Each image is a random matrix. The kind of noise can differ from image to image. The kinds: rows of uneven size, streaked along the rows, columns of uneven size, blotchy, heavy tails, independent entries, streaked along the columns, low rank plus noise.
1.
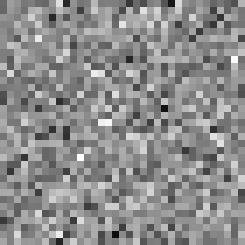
independent entries
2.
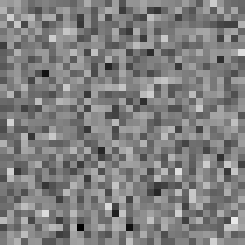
independent entries
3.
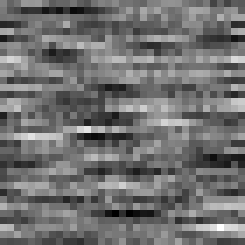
streaked along the rows
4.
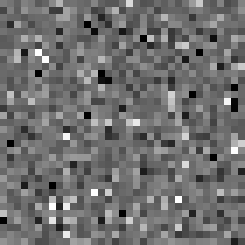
heavy tails
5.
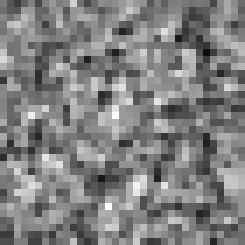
blotchy
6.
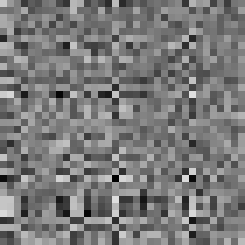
low rank plus noise
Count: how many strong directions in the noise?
one
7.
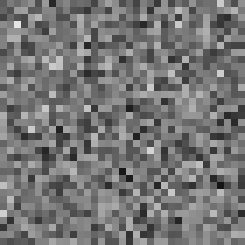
independent entries
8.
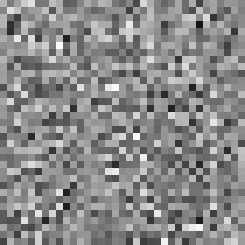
low rank plus noise
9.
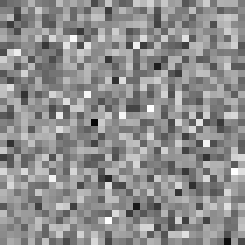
independent entries
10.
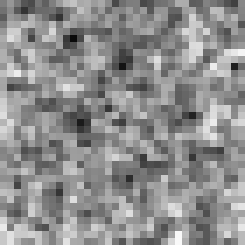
blotchy
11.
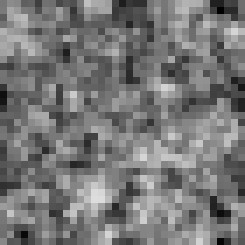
blotchy
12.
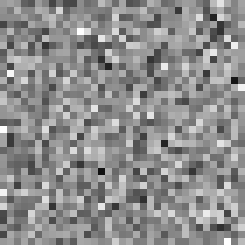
independent entries
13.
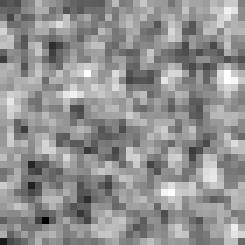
blotchy
